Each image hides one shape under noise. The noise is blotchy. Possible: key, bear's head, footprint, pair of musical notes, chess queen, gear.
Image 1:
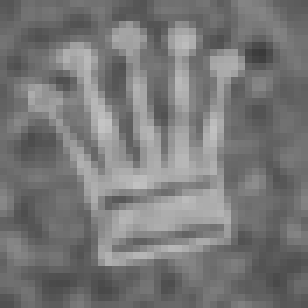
chess queen
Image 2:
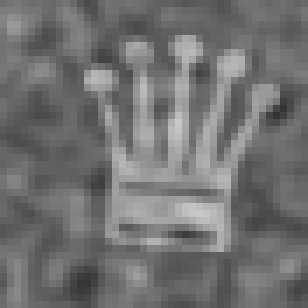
chess queen
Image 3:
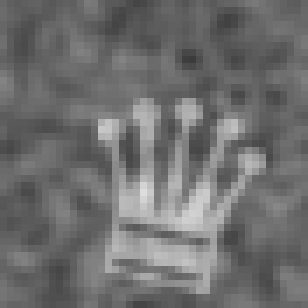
chess queen
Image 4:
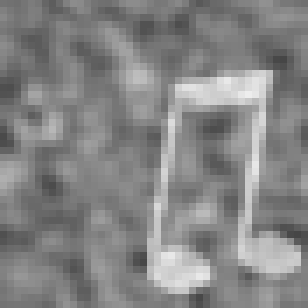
pair of musical notes
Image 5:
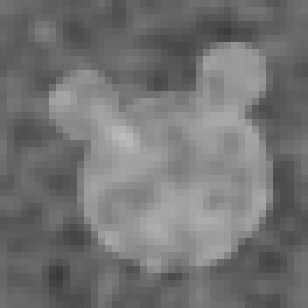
bear's head
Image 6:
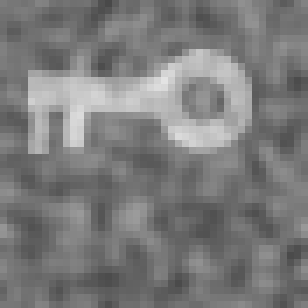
key
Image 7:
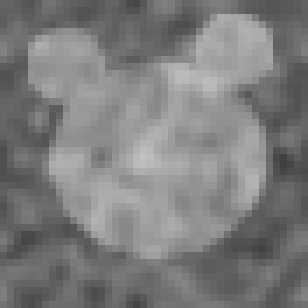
bear's head
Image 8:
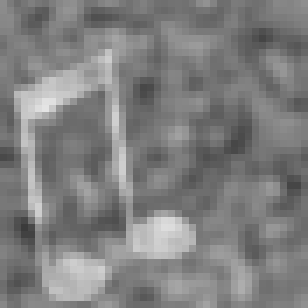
pair of musical notes
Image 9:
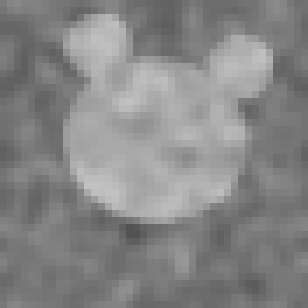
bear's head
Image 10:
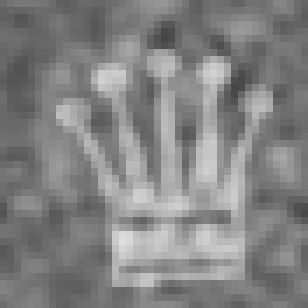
chess queen
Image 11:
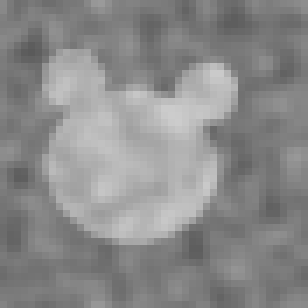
bear's head
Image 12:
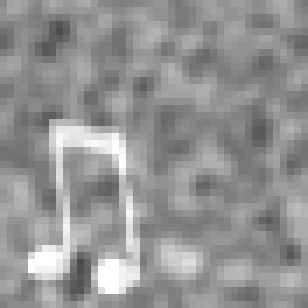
pair of musical notes
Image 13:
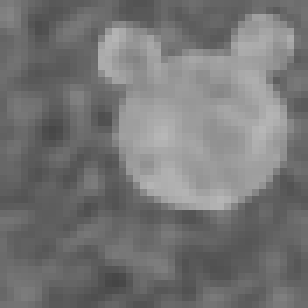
bear's head
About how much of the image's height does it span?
two thirds
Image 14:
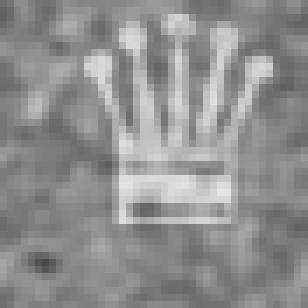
chess queen
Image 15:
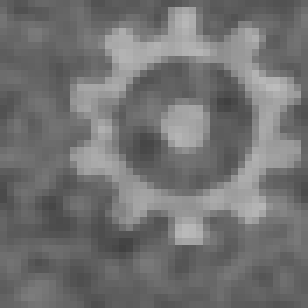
gear
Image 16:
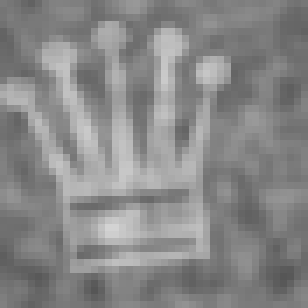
chess queen
